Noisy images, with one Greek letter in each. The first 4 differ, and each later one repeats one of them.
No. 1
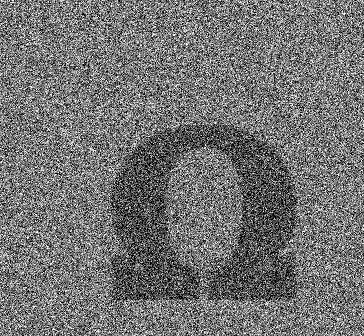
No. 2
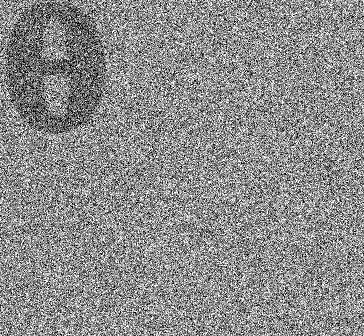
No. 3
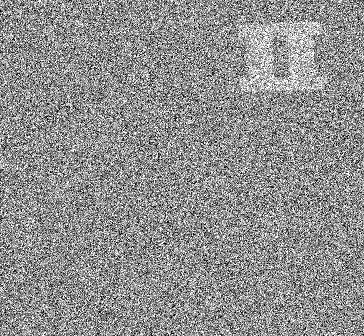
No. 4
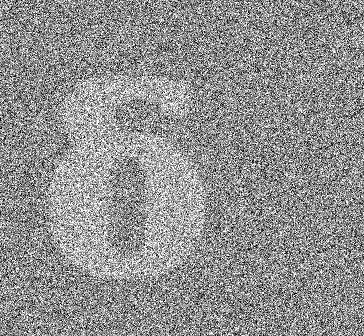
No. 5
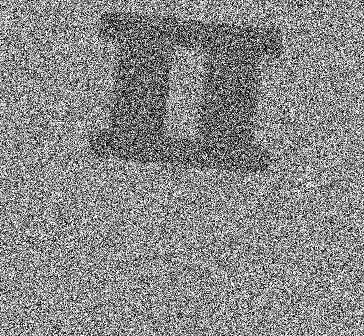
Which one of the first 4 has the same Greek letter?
3
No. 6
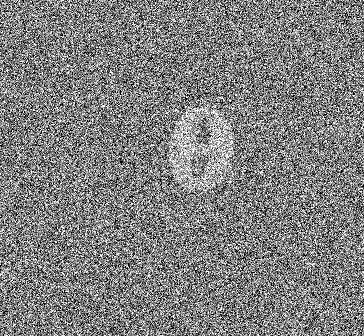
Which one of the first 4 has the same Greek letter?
2
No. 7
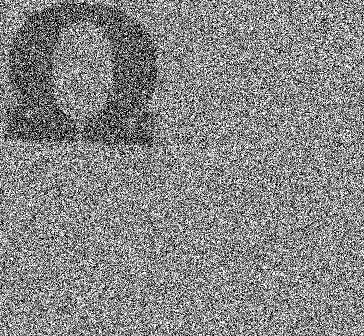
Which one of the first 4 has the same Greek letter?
1
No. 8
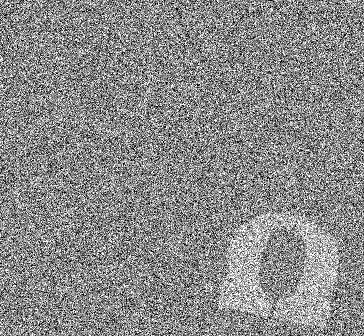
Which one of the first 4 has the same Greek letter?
1
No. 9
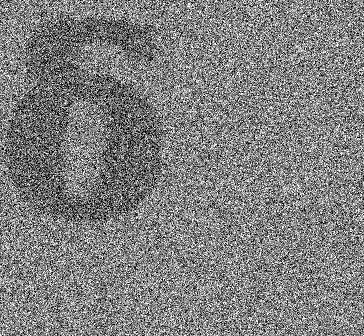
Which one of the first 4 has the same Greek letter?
4
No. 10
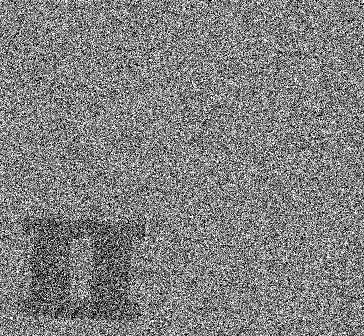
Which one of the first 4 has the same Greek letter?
3
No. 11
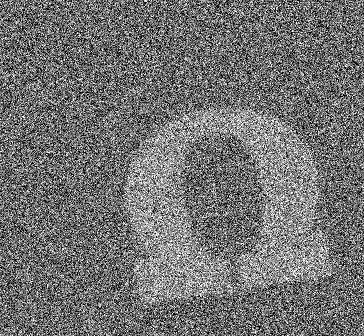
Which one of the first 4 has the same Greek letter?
1
